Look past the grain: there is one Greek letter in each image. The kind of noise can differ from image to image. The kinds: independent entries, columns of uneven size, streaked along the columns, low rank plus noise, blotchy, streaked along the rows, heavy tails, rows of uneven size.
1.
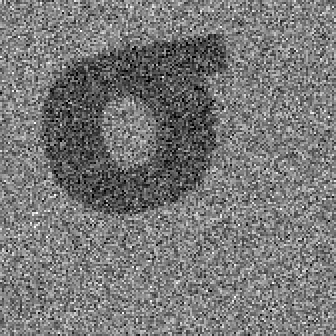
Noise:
independent entries
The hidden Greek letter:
sigma
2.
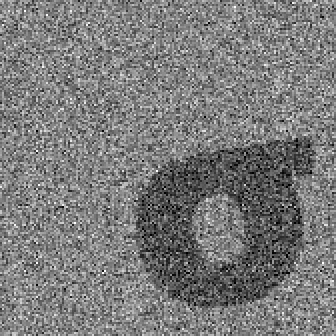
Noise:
low rank plus noise
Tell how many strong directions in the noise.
five to eight
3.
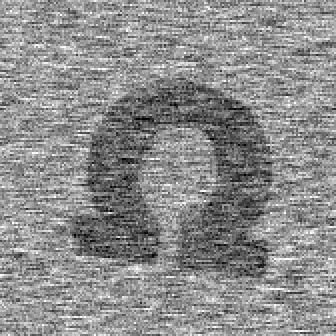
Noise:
streaked along the rows
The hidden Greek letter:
omega
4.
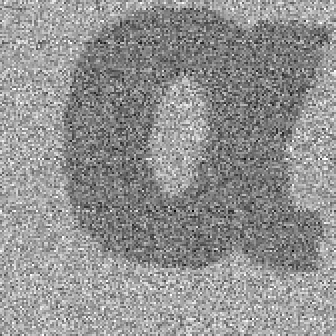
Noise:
rows of uneven size
